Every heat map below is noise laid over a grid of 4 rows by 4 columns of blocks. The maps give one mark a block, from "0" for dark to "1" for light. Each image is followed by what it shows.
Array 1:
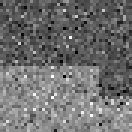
0000
0000
1110
1111
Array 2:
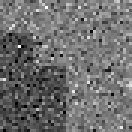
1111
0111
0011
0011
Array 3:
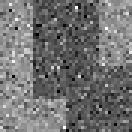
1001
1001
1000
1100
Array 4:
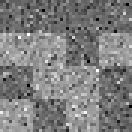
0000
1101
0110
1010
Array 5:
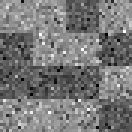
1101
0110
0001
1110
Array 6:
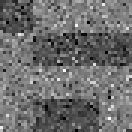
0111
1000
1111
1001
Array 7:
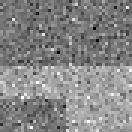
0000
0000
1111
0011
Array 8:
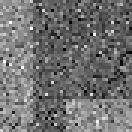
1000
1000
1000
1011
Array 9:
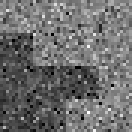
1111
0111
0001
0011
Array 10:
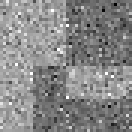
1100
1100
1011
1000
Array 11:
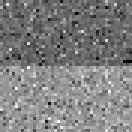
0000
0000
1111
1111
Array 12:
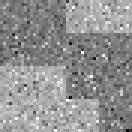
0011
0000
1100
1110
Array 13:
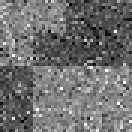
1100
1000
0111
0111
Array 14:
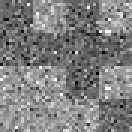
0101
0000
1101
1110
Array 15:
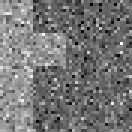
1000
1100
1000
1000
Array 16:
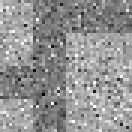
1000
1011
0011
1011
